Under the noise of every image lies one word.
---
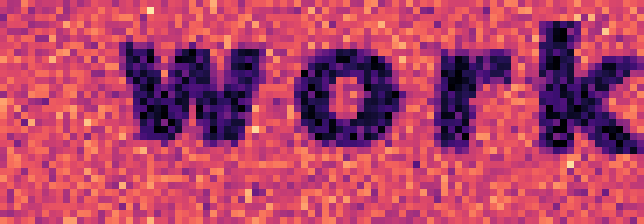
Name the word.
work
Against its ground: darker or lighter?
darker
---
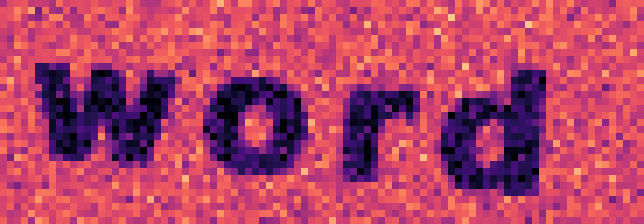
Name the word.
word
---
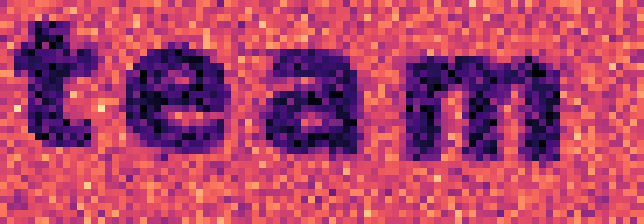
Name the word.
team
